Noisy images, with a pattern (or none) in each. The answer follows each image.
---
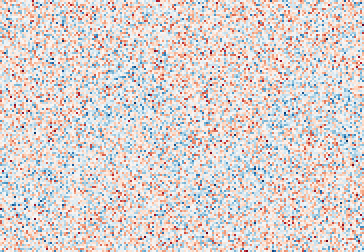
a wavy band
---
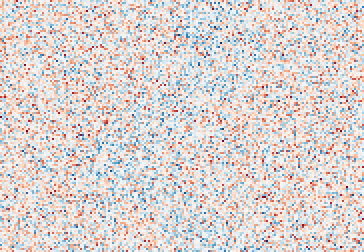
a wavy band
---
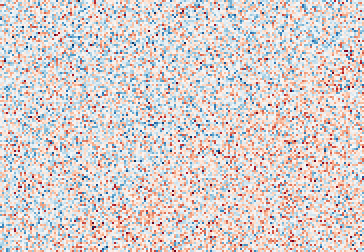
a sharp edge
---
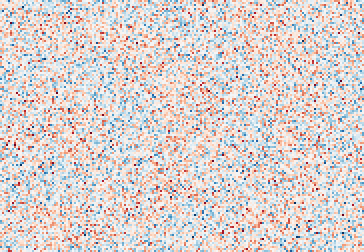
rings round one point
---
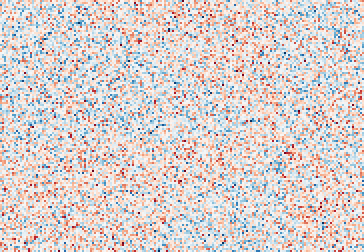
spokes from one point
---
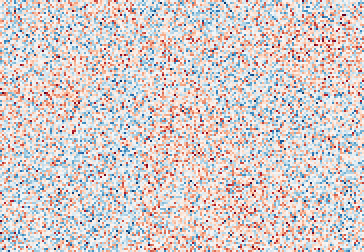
spokes from one point
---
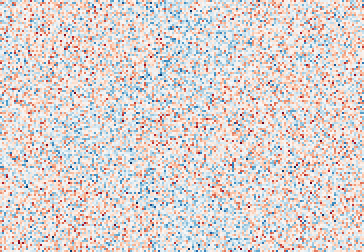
a wavy band
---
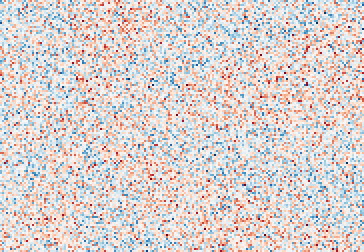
spokes from one point
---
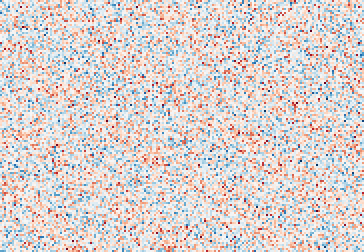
diagonal stripes
